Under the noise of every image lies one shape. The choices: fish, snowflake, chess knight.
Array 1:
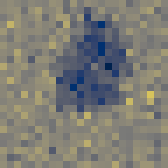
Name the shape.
chess knight
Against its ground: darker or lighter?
darker
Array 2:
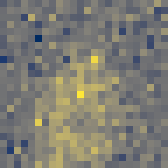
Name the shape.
chess knight
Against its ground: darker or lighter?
lighter
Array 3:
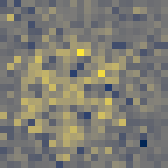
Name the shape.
snowflake
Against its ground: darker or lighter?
lighter
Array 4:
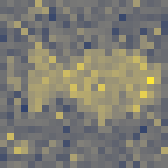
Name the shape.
fish
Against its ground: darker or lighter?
lighter
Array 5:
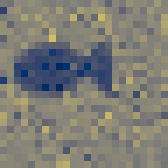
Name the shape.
fish
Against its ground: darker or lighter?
darker
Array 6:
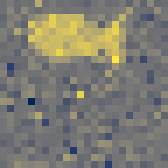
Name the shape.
fish
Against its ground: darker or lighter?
lighter
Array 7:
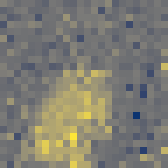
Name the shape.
chess knight
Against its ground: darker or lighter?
lighter
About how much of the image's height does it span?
two thirds
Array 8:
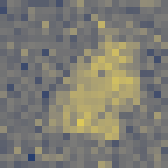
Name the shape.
chess knight
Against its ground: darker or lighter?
lighter
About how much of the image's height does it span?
two thirds
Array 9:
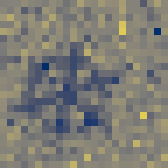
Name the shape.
snowflake
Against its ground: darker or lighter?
darker
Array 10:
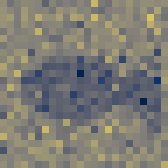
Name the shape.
fish
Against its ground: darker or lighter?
darker
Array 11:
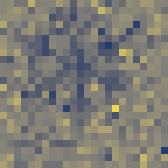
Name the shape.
snowflake
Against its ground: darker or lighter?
darker
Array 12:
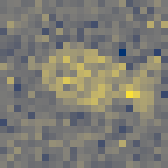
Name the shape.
fish
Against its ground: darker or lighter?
lighter
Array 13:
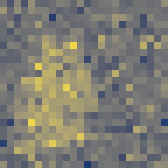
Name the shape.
chess knight
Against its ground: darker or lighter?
lighter
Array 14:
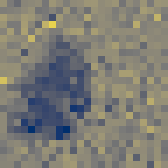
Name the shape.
chess knight
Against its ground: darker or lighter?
darker
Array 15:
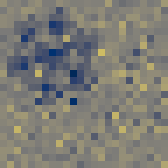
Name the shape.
snowflake
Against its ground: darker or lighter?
darker
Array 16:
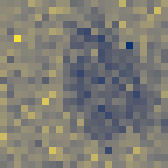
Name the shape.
chess knight
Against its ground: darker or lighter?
darker
